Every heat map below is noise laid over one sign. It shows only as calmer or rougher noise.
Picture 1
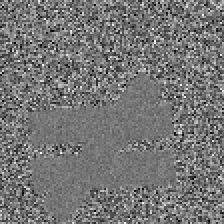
not-equal sign
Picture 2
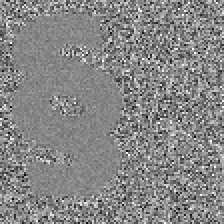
section sign
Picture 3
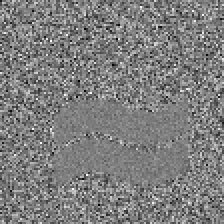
approximately sign
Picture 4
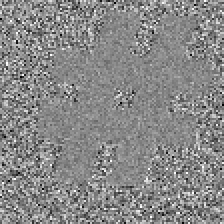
hash sign
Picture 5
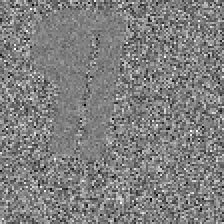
pilcrow
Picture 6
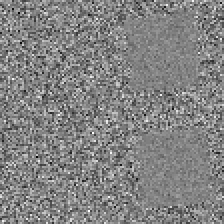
colon
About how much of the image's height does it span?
nearly all
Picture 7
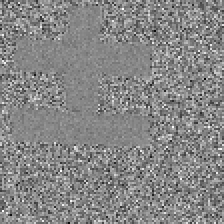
plus-minus sign
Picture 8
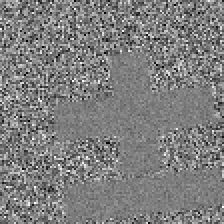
plus-minus sign
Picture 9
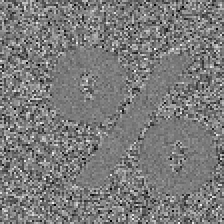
percent sign
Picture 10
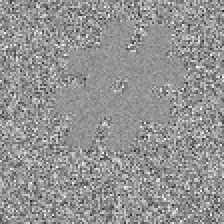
hash sign
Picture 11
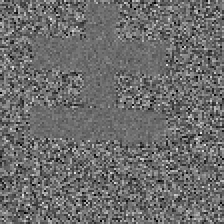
plus-minus sign
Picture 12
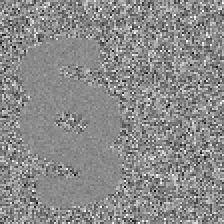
section sign
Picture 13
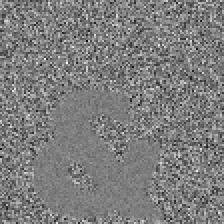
ampersand
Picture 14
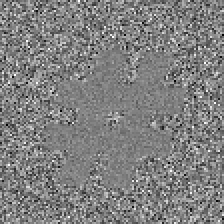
hash sign
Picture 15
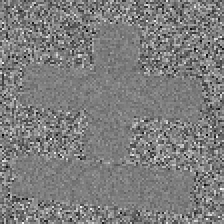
plus-minus sign
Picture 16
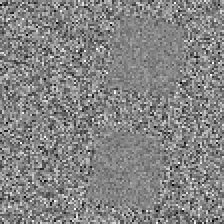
colon
